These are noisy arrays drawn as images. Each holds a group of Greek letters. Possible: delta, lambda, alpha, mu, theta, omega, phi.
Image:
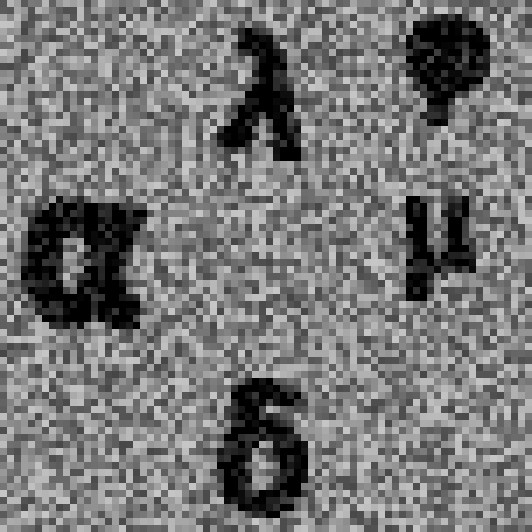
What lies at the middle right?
mu
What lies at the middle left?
alpha
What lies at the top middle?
lambda
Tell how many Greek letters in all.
5
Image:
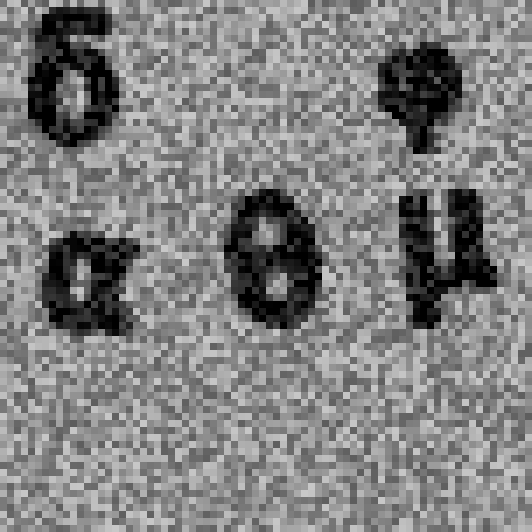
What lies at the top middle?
nothing
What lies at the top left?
delta
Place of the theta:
centre
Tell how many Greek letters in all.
5
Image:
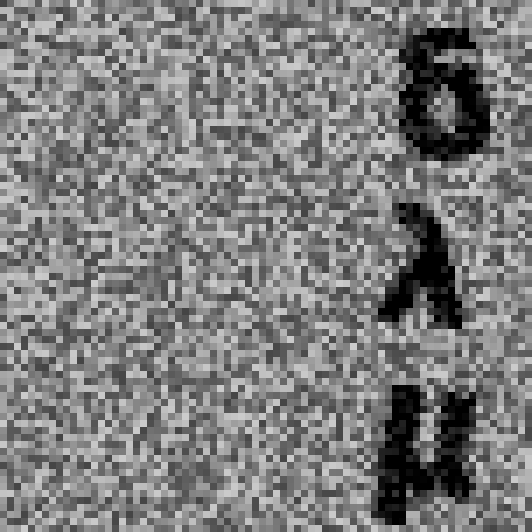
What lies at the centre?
nothing
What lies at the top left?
nothing
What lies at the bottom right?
mu
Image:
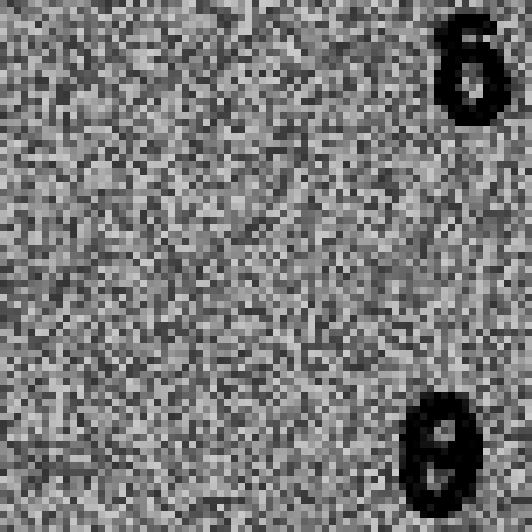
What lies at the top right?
delta
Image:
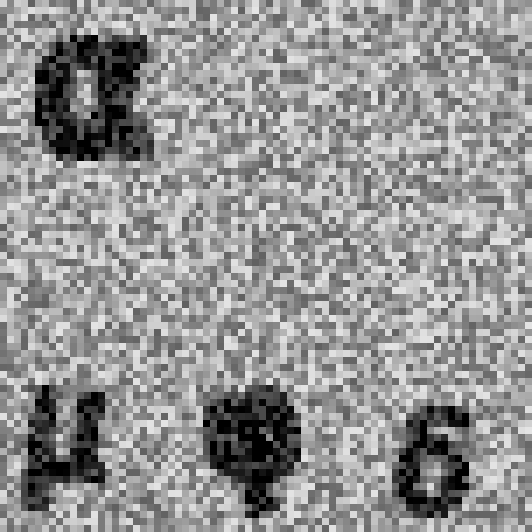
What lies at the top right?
nothing
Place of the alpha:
top left
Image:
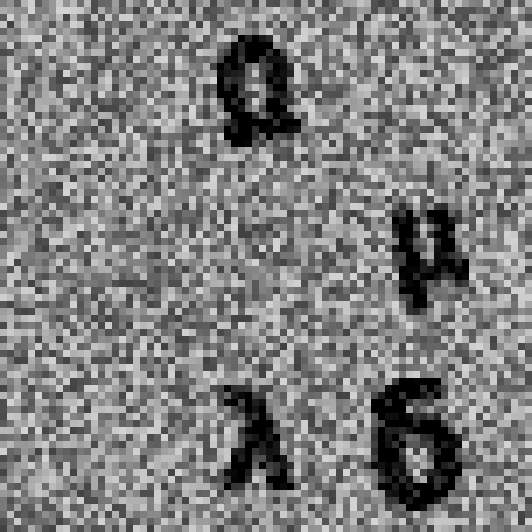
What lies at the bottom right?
delta
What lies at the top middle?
omega
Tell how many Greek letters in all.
4
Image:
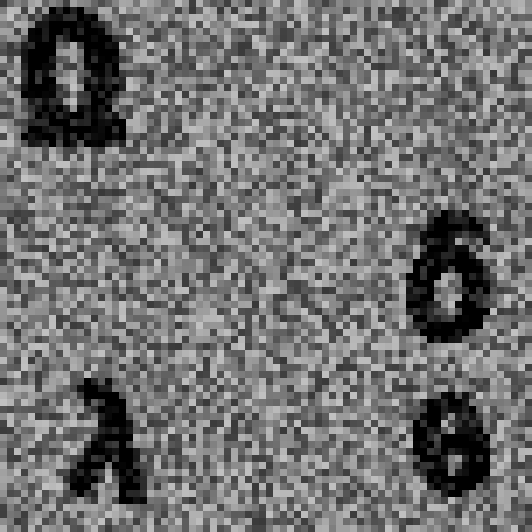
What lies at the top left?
omega
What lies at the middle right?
delta
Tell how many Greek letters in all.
4
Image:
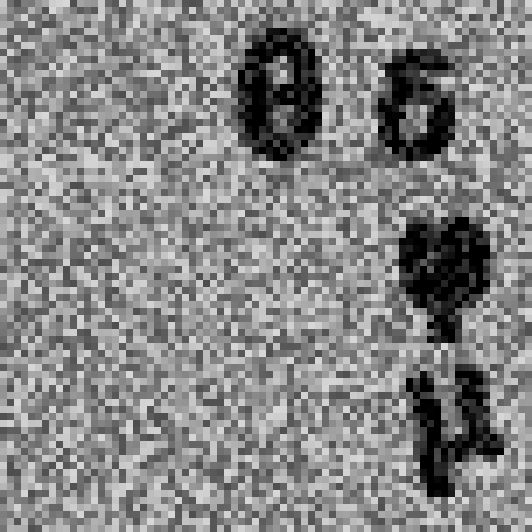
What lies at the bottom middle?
nothing
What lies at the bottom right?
mu
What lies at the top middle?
theta
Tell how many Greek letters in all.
4
